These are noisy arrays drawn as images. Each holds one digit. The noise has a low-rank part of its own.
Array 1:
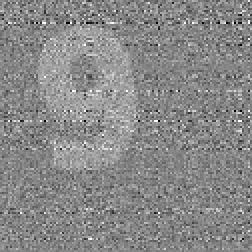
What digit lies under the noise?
9
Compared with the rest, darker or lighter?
lighter
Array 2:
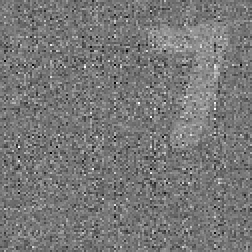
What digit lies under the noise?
7
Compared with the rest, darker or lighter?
lighter
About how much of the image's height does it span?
half
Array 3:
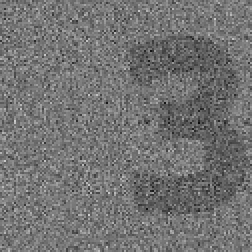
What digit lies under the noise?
3
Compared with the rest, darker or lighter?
darker
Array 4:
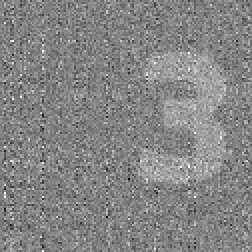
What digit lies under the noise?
3
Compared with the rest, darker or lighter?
lighter
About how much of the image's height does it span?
half
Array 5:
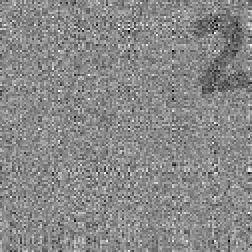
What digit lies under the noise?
2
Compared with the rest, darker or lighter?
darker
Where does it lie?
top right
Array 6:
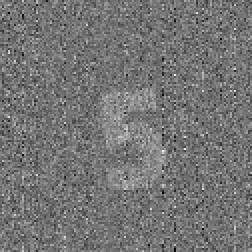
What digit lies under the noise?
5
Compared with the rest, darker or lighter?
lighter
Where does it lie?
centre
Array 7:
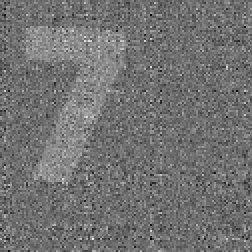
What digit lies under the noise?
7
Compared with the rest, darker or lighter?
lighter
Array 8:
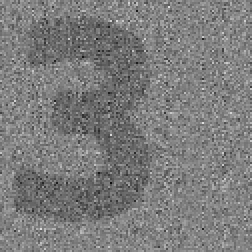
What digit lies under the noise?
3
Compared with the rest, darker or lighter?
darker
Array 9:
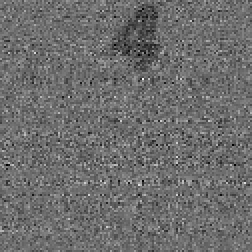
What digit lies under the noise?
4
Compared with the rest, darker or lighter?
darker
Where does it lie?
top middle
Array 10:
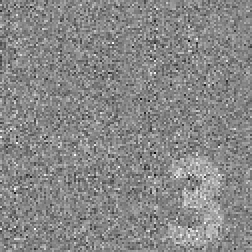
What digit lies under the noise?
3
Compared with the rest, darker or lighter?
lighter
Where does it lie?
bottom right
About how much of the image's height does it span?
a third
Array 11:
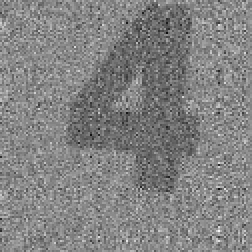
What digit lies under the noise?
4
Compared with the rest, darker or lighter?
darker
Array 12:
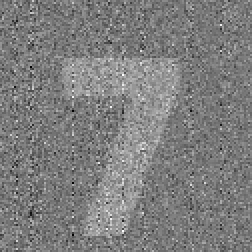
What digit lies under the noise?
7
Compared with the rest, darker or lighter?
lighter
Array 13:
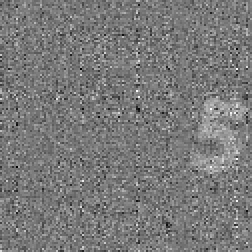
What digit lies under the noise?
5
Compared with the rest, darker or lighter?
lighter
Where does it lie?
middle right
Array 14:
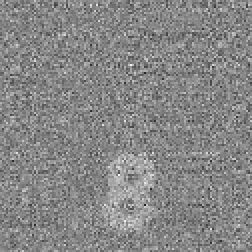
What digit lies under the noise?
8
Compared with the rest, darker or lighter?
lighter
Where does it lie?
bottom middle
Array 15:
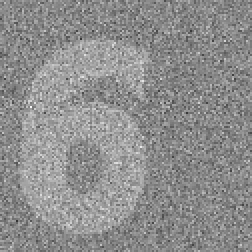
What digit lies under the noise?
6
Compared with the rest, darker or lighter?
lighter
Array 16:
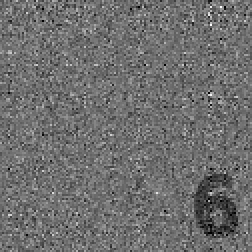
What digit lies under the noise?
6
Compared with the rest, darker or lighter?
darker
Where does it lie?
bottom right
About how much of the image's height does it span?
a quarter
